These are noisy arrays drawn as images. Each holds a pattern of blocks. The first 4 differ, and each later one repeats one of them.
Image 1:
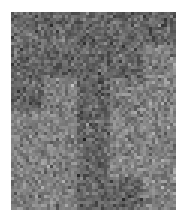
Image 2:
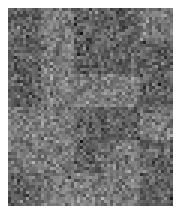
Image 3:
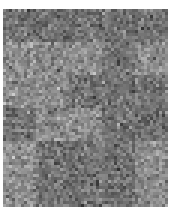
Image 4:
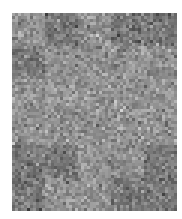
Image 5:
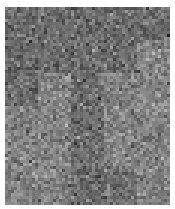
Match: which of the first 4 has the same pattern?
1
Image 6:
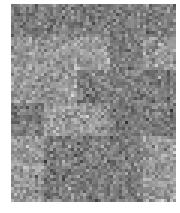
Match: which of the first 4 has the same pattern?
3
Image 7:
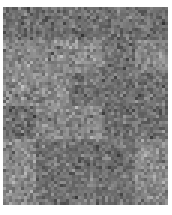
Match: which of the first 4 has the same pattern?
3
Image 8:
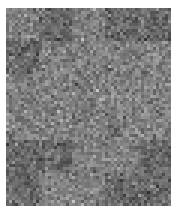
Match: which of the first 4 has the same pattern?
4
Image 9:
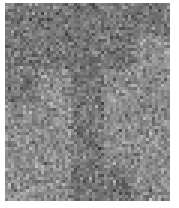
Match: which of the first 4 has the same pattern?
1
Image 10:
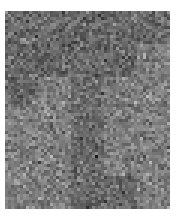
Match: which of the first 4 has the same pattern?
1
